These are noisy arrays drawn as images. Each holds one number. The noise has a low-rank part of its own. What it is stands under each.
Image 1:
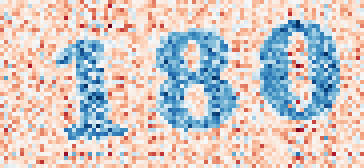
180
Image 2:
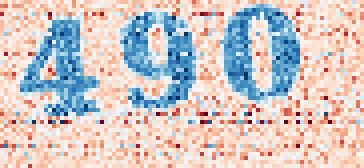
490
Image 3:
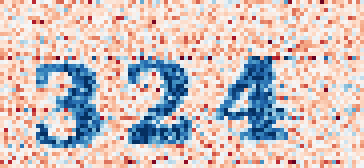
324
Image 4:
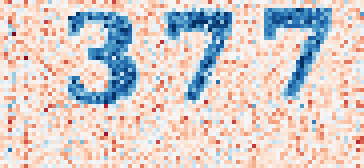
377
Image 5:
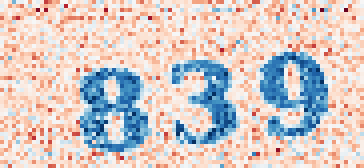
839
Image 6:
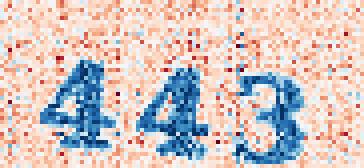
443
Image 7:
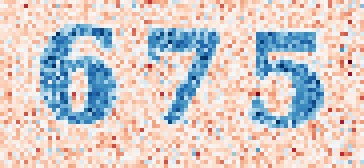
675
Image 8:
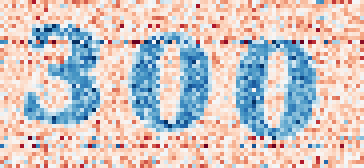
300
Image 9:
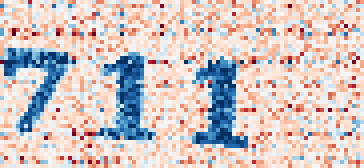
711
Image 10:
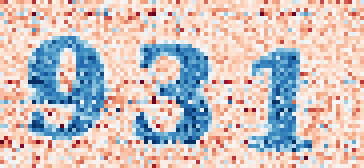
931
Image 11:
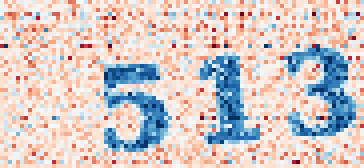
513
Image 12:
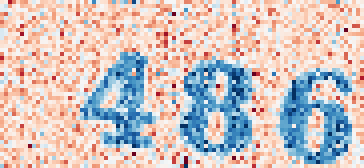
486
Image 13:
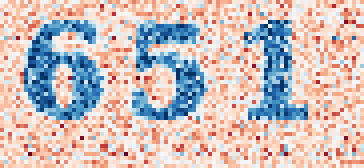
651
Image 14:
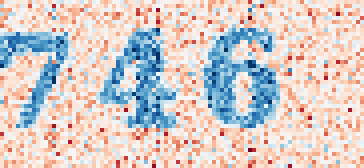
746
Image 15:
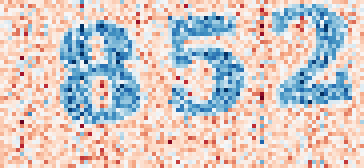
852
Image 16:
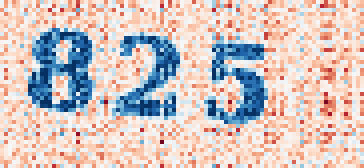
825
